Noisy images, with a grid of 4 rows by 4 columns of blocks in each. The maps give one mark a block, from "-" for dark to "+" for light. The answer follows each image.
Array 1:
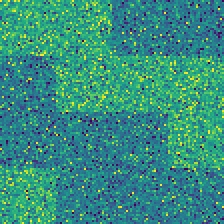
+ + - -
- + + +
- - - +
+ - - -
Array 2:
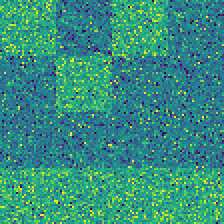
+ - + -
- + - -
- - - -
+ + + +
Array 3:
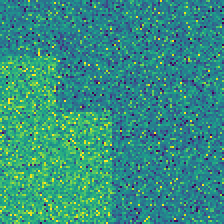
- - - -
+ - - -
+ + - -
+ + - -
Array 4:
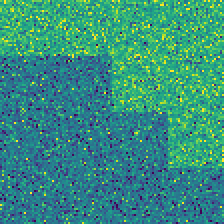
+ + + +
- - + +
- - - +
- - - -
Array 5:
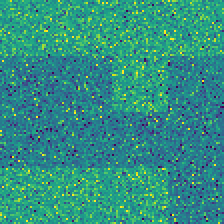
+ + + +
- - + -
- - - -
+ + + -
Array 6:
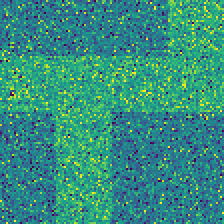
- - - +
+ + + +
- + - -
- + - -
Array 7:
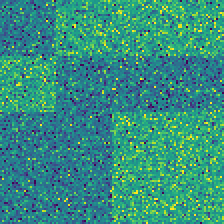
- + + +
+ - - -
- - + +
- - + +
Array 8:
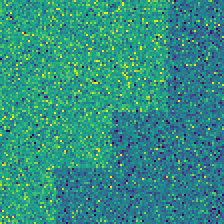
+ + + -
+ + + -
+ + - -
+ - - -
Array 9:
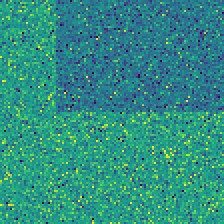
+ - - -
+ - - -
+ + + +
+ + + +
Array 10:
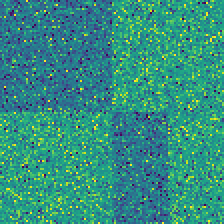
- - + +
- - + +
+ + - +
+ + - +
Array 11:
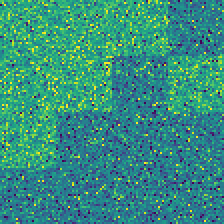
+ + + -
+ + - +
+ - - -
- - - -
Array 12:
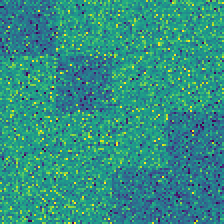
- + + +
+ - + +
+ + + -
+ + - -
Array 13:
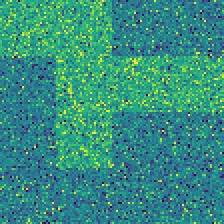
+ + - -
- + + +
- + - -
- - - -
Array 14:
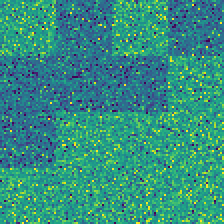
+ - + -
- - - +
- + + +
+ + + +
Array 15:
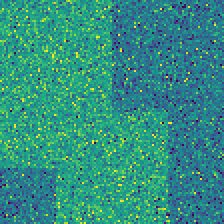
+ + - -
+ + - -
+ + + -
- + + -
